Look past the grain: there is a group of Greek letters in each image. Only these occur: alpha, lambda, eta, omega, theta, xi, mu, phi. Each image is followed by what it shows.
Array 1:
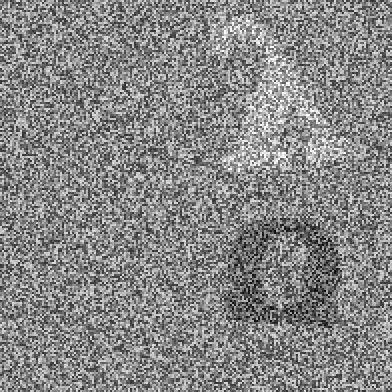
top right: light lambda; bottom right: dark omega
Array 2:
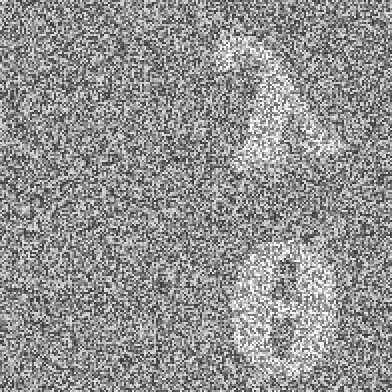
top right: light lambda; bottom right: light theta
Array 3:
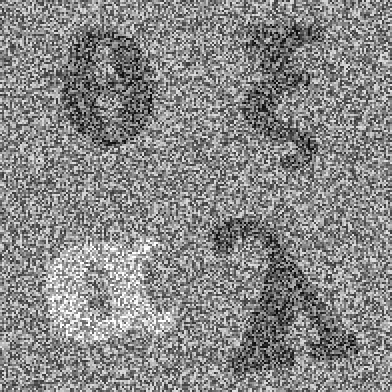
top left: dark theta; top right: dark xi; bottom left: light alpha; bottom right: dark lambda
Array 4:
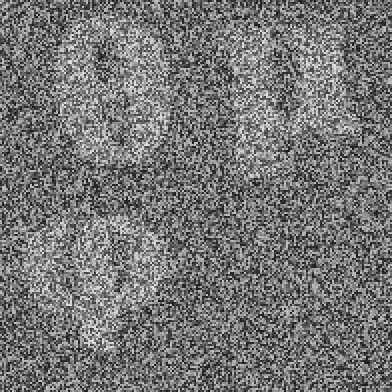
top left: light theta; top right: light mu; bottom left: light phi
